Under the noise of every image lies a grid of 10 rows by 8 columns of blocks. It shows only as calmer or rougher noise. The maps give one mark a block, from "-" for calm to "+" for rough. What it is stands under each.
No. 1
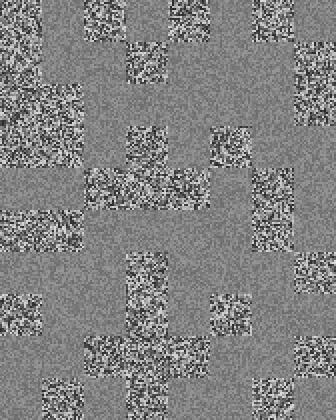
+ - + - + - + -
+ - - + - - - +
+ + - - - - - +
+ + - + - + - -
- - + + + - + -
+ + - - - - + -
- - - + - - - +
+ - - + - + - -
- - + + + - - +
- + - + - - + -
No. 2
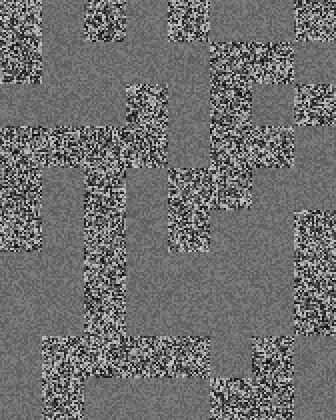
+ - + - + - - +
+ - - - - + + -
- - - + - + - +
+ + + + - + + -
+ - + - + + - -
+ - + - + - - +
- - + - - - - +
- - + - - - - +
- + + + + - + -
- + - - - + + -
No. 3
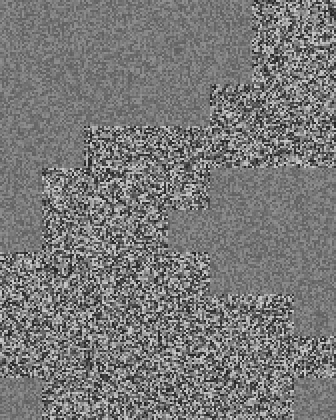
- - - - - - + +
- - - - - - + +
- - - - - + + +
- - + + + + + +
- + + + + - - -
- + + + - - - -
+ + + + + - - -
+ + + + + + + -
+ + + + + + + +
- + + + + + + -
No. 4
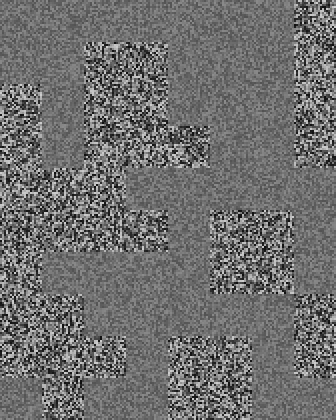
- - - - - - - +
- - + + - - - +
+ - + + - - - +
+ - + + + - - +
+ + + - - - - -
+ + + + - + + -
+ - - - - + + -
+ + - - - - - +
+ + + - + + - +
- + - - + + - -
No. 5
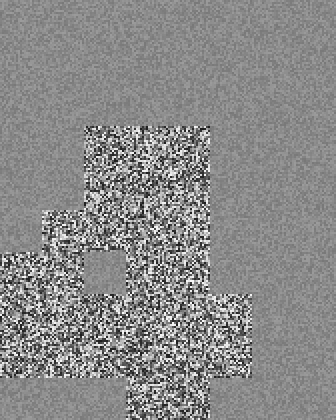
- - - - - - - -
- - - - - - - -
- - - - - - - -
- - + + + - - -
- - + + + - - -
- + + + + - - -
+ + - + + - - -
+ + + + + + - -
+ + + + + + - -
- - - + + - - -
